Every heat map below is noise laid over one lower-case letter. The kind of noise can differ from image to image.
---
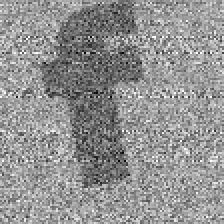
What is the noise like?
rows of uneven size
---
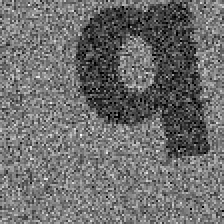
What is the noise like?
independent entries
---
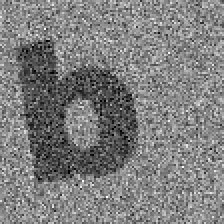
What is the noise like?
independent entries
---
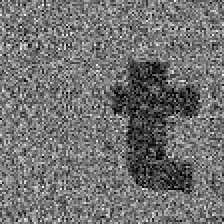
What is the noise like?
low rank plus noise
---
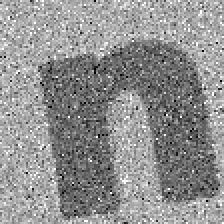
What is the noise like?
heavy tails
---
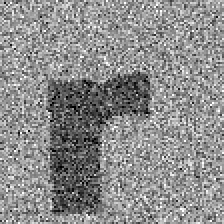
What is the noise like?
independent entries
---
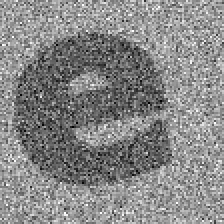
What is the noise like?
independent entries
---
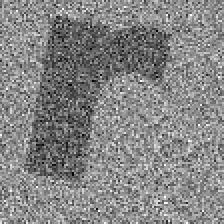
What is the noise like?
low rank plus noise
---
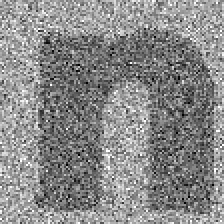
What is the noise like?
low rank plus noise
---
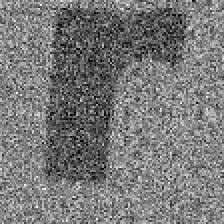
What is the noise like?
low rank plus noise
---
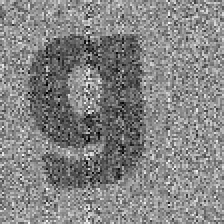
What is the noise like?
columns of uneven size
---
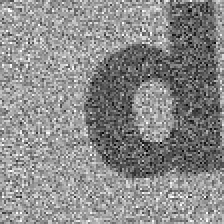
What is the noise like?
low rank plus noise
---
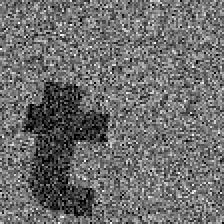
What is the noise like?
independent entries
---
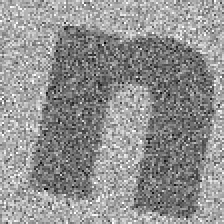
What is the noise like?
independent entries
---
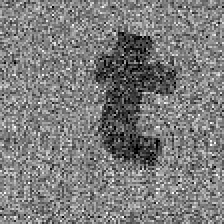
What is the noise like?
low rank plus noise
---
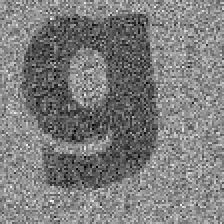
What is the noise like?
low rank plus noise
